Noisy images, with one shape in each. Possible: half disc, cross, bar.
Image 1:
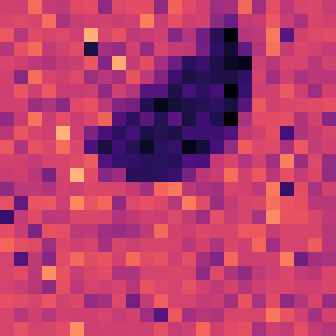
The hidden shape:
half disc
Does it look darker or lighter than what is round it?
darker
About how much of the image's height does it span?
half
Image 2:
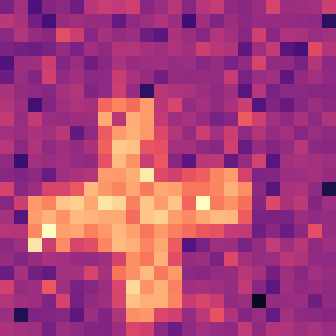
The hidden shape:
cross
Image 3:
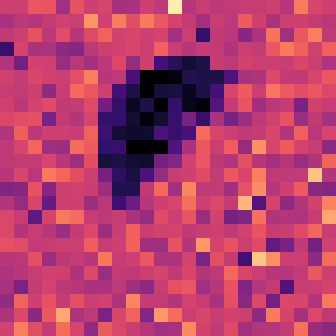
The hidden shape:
half disc
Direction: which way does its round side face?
up and left
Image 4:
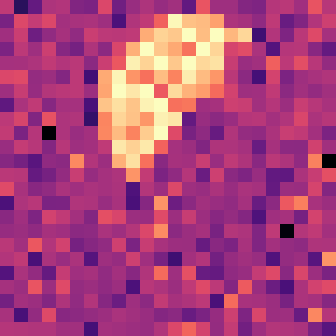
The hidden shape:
half disc
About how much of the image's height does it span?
half
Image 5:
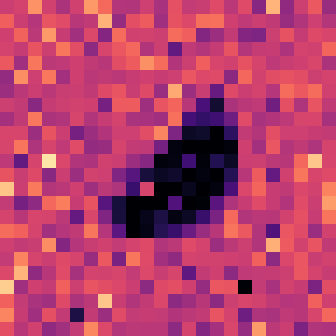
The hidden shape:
half disc
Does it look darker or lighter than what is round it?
darker
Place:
centre
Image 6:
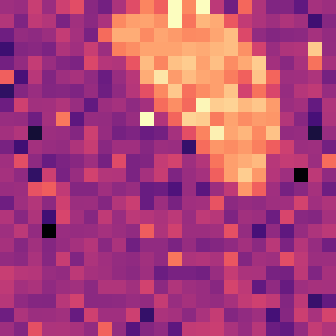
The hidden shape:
half disc
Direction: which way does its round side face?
up and right
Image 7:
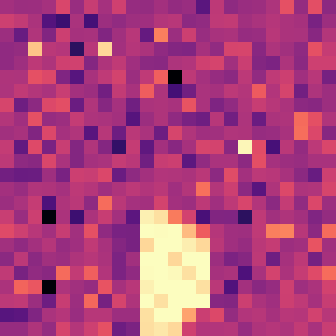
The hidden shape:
half disc
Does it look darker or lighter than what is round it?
lighter
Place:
bottom middle
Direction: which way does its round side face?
right
